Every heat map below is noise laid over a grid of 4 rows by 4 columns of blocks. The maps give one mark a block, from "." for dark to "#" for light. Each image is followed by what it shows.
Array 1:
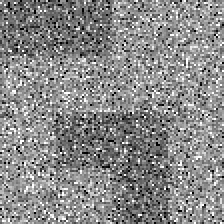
. . # #
# # # #
# . . #
# # . #
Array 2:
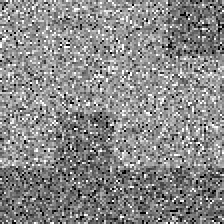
# # # .
# # # #
# . # #
. . . .
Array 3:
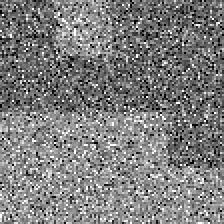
. # . .
. . . .
# # # .
# # # #
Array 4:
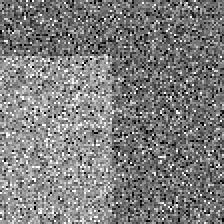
. . . .
# # . .
# # . .
# # . .
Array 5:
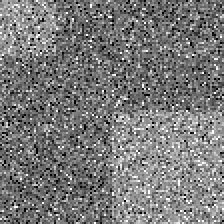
# . . .
. . . .
. . # #
. . # #
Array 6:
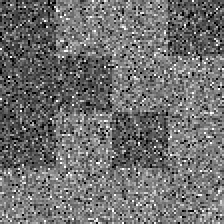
. # # .
. . # #
. # . #
# # # #
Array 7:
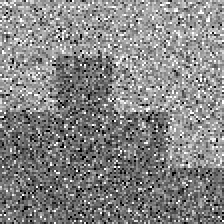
# # # #
# . # #
. . . #
. . . .
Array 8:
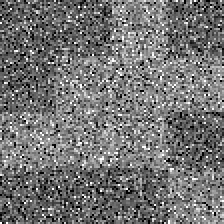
. . # .
. # # #
# # # .
. . . #
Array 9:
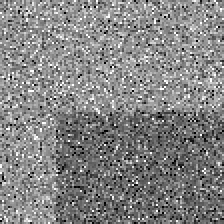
# # # #
# # # #
# . . .
# . . .
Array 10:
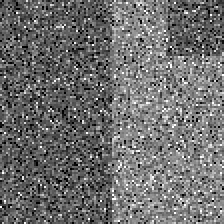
. . # .
. . # #
. . # #
. . # #
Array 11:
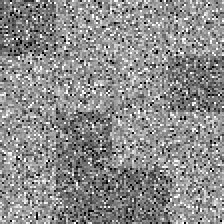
. # # #
# # # .
# . # #
# . . #
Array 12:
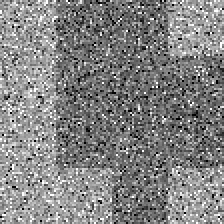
# . . #
# . . .
# . . .
# # . #
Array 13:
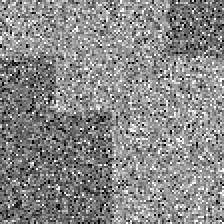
# # # .
. # # #
. . # #
. . # #
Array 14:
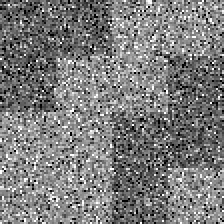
. . # #
. # # .
# # . .
# # . #
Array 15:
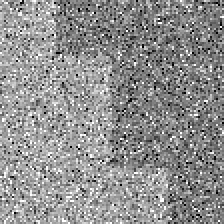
# . . .
# # . .
# # . .
# # # .
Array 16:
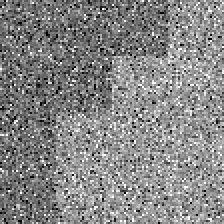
. . . #
. . # #
. # # #
. # # #
